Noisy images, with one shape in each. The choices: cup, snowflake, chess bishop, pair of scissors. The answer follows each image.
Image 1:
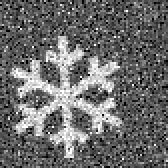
light snowflake
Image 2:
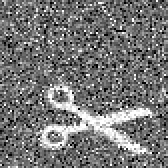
light pair of scissors
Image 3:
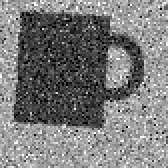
dark cup
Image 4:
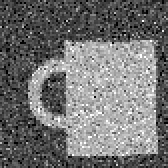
light cup
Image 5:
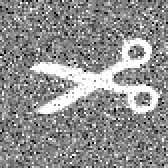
light pair of scissors
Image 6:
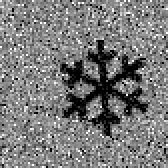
dark snowflake
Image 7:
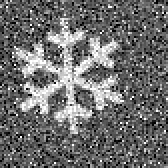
light snowflake
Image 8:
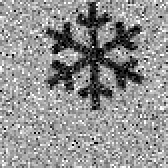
dark snowflake
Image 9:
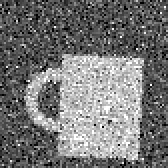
light cup
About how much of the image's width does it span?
two thirds
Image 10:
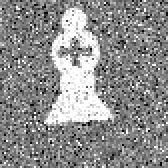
light chess bishop
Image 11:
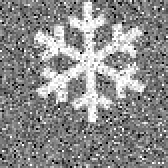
light snowflake
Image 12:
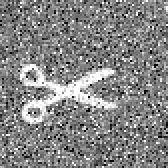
light pair of scissors
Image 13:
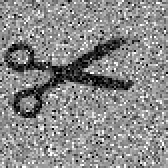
dark pair of scissors
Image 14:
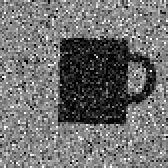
dark cup
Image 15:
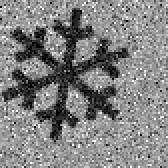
dark snowflake
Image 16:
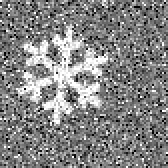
light snowflake
